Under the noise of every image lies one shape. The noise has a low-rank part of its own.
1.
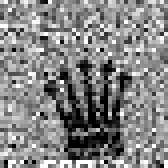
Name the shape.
chess queen
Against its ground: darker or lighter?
darker
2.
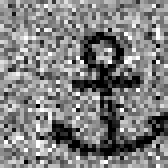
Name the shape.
anchor
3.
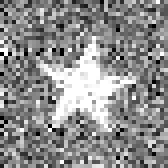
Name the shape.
star
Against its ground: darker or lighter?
lighter
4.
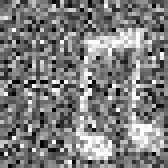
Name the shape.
pair of musical notes
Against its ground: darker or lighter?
lighter
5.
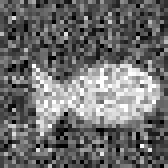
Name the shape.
fish
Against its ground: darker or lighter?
lighter
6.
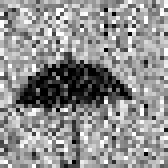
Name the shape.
umbrella
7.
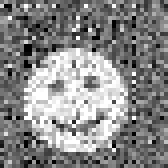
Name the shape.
smiling face
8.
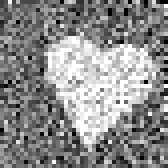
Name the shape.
heart
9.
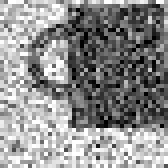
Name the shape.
cup
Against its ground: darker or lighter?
darker
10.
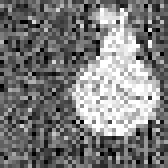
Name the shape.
pear
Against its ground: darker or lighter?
lighter
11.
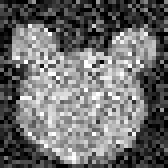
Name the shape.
bear's head
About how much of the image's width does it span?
nearly all
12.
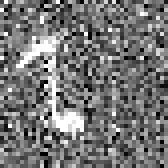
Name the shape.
musical note
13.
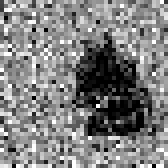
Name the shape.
chess knight
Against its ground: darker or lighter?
darker
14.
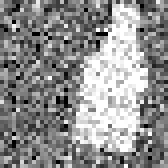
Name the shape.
bottle
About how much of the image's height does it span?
nearly all
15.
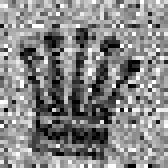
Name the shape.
chess queen
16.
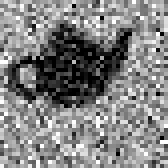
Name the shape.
teapot
